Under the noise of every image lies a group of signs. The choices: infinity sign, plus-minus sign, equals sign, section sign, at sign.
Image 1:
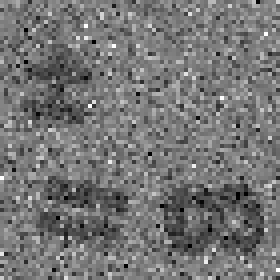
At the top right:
nothing
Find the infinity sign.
bottom right
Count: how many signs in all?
3
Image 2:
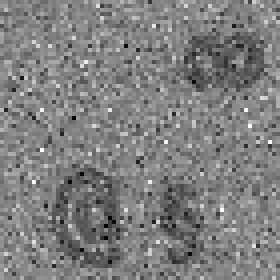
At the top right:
infinity sign
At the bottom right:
section sign
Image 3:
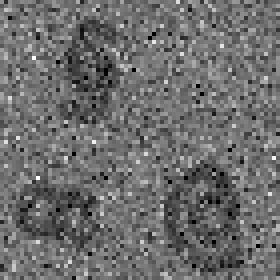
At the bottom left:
infinity sign
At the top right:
nothing
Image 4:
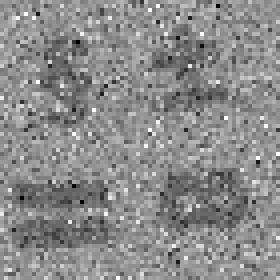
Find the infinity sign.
bottom right
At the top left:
section sign
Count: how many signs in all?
4
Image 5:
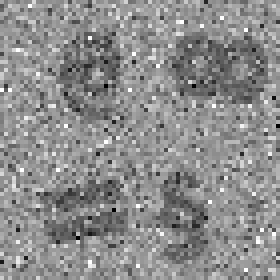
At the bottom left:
equals sign
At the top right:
infinity sign
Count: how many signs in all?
4
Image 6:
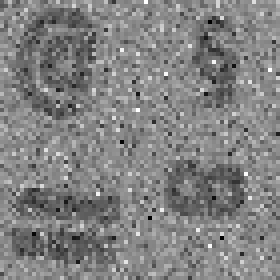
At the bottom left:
equals sign
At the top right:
section sign
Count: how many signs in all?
4
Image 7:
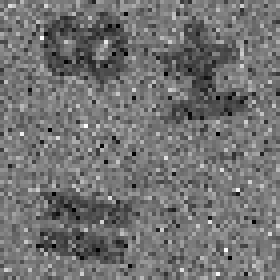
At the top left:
infinity sign
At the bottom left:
equals sign
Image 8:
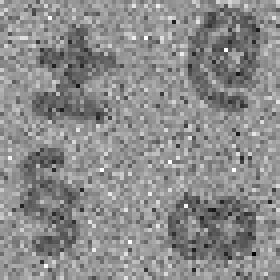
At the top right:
at sign
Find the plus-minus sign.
top left
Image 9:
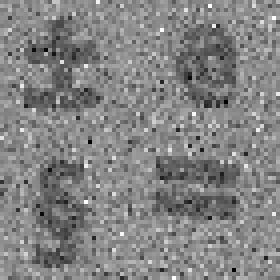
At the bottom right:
equals sign
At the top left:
plus-minus sign
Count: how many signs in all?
4
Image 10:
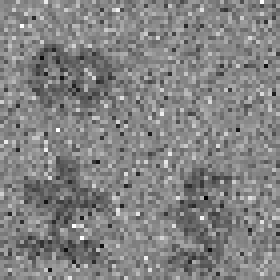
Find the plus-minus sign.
bottom left
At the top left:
infinity sign
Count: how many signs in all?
3
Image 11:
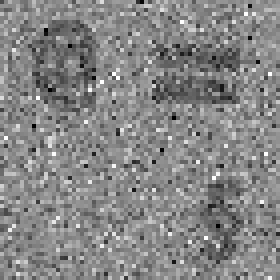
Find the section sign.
bottom right
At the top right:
equals sign
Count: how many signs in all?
3
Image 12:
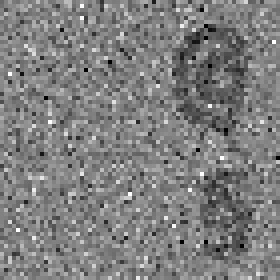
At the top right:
at sign
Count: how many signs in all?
2
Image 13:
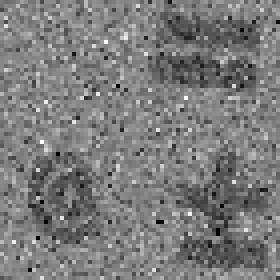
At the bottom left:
at sign
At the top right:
equals sign
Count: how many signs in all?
3
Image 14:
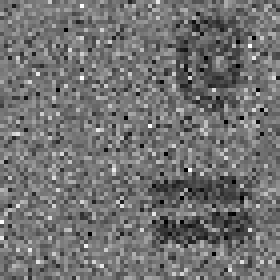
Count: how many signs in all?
2
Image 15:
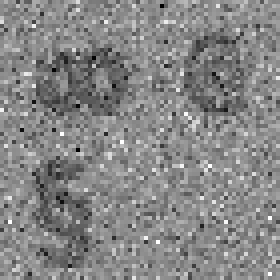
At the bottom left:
section sign
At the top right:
at sign
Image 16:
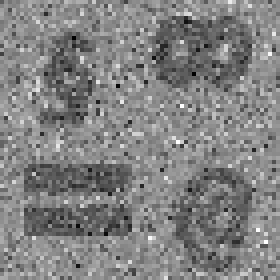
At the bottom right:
at sign
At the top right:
infinity sign
